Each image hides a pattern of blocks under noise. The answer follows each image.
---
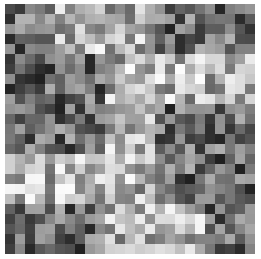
the same after a half turn
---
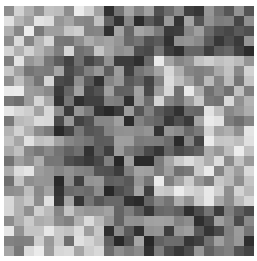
top and bottom mirror each other
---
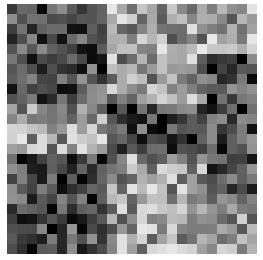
top and bottom mirror each other
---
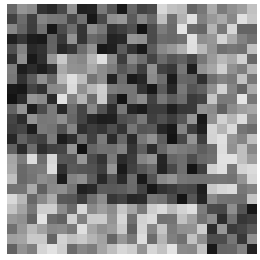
mirrored about the diagonal from the top left
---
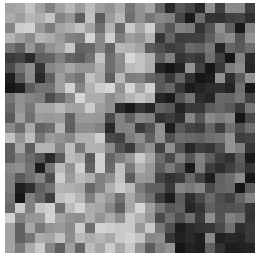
top and bottom mirror each other
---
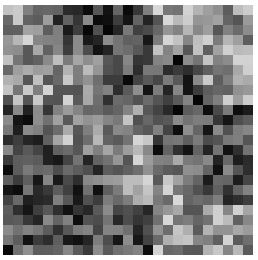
mirrored about the diagonal from the bottom left
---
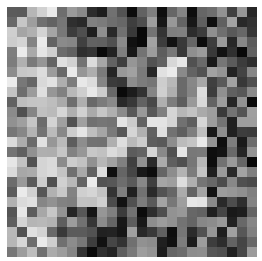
top and bottom mirror each other
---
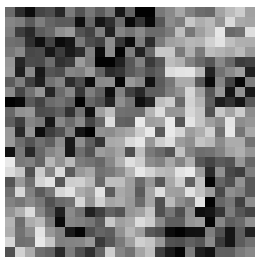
mirrored about the diagonal from the top left
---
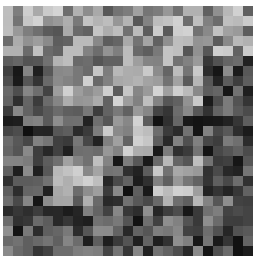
left and right mirror each other
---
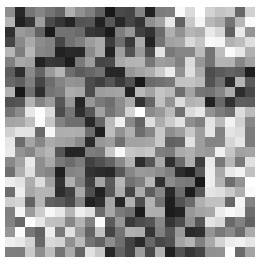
no symmetry
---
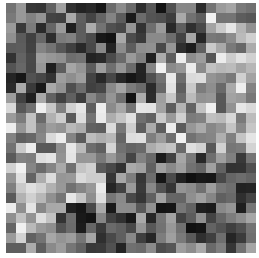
the same after a half turn
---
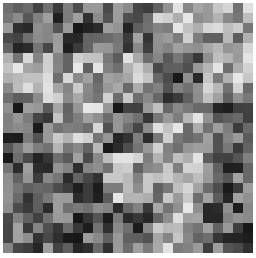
mirrored about the diagonal from the bottom left
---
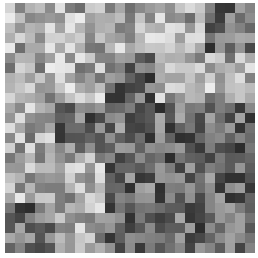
mirrored about the diagonal from the top left
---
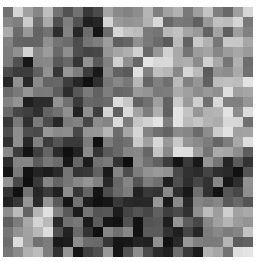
mirrored about the diagonal from the bottom left
